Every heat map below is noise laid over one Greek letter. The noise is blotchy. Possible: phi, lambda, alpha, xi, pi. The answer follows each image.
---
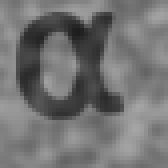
alpha
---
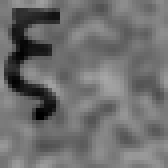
xi
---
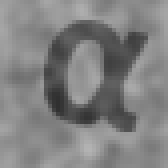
alpha
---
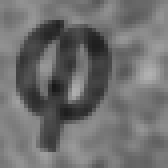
phi
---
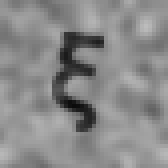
xi
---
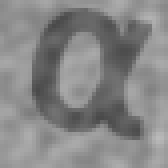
alpha
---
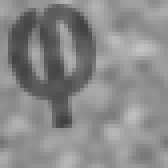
phi
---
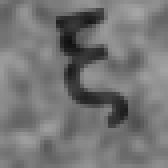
xi
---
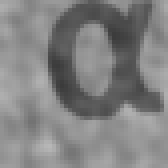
alpha
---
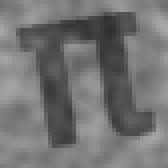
pi
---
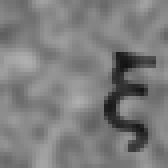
xi
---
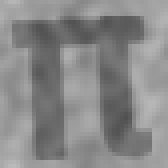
pi
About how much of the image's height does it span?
nearly all
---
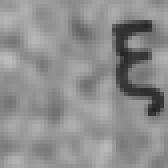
xi
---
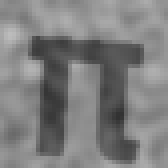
pi
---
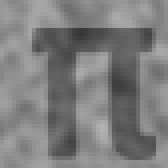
pi
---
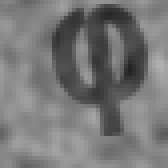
phi
